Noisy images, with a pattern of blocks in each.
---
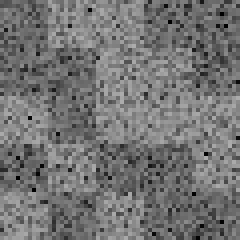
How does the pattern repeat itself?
mirrored about the diagonal from the bottom left
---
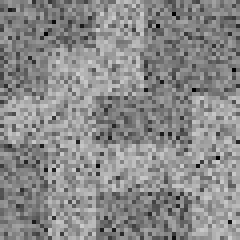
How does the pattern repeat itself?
no symmetry
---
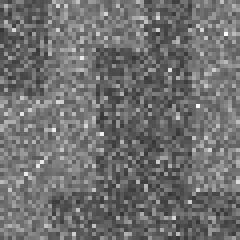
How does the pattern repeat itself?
no symmetry
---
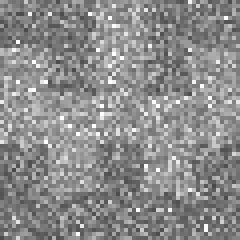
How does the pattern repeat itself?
left and right mirror each other
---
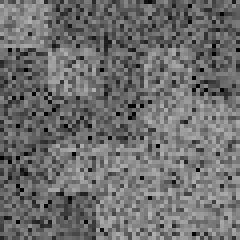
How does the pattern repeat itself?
mirrored about the diagonal from the top left
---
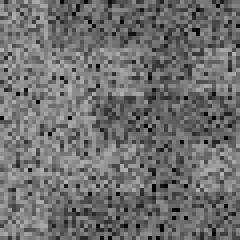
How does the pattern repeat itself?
top and bottom mirror each other
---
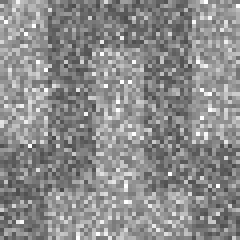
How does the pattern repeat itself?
left and right mirror each other
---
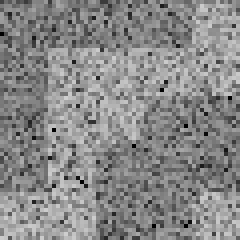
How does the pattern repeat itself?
mirrored about the diagonal from the top left
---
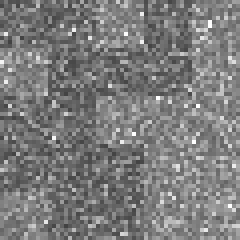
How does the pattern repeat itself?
no symmetry
